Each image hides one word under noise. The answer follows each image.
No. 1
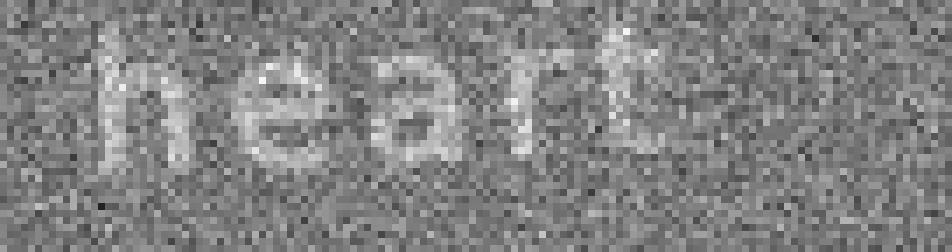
heart
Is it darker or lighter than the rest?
lighter
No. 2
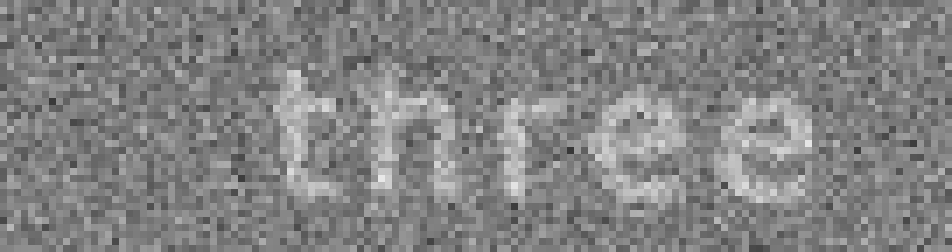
three
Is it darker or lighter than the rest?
lighter
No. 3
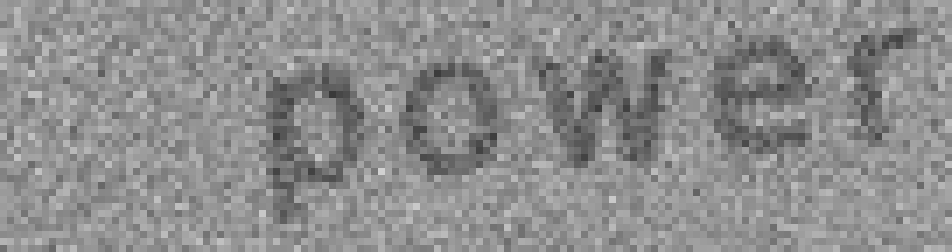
power
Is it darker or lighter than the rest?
darker
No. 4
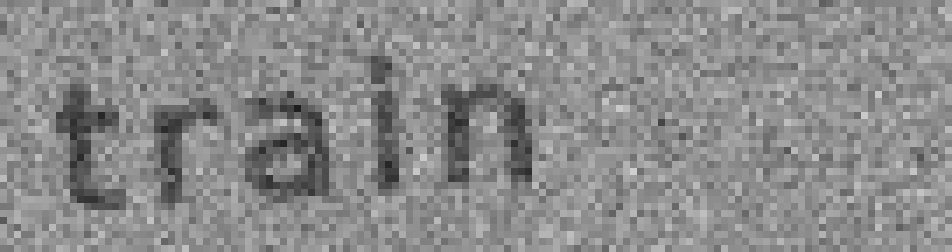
train
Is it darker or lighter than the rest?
darker
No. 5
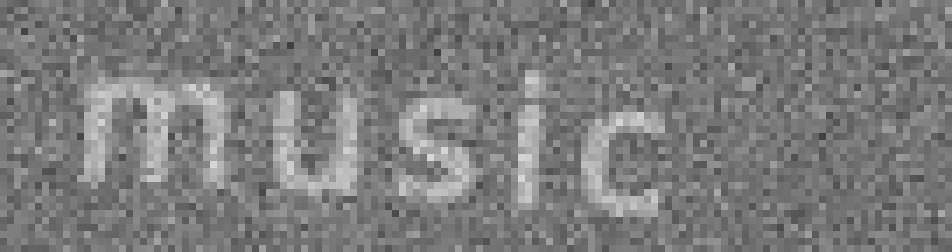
music
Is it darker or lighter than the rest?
lighter
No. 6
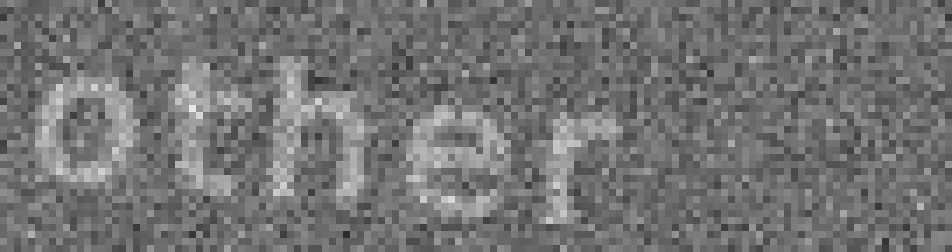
other
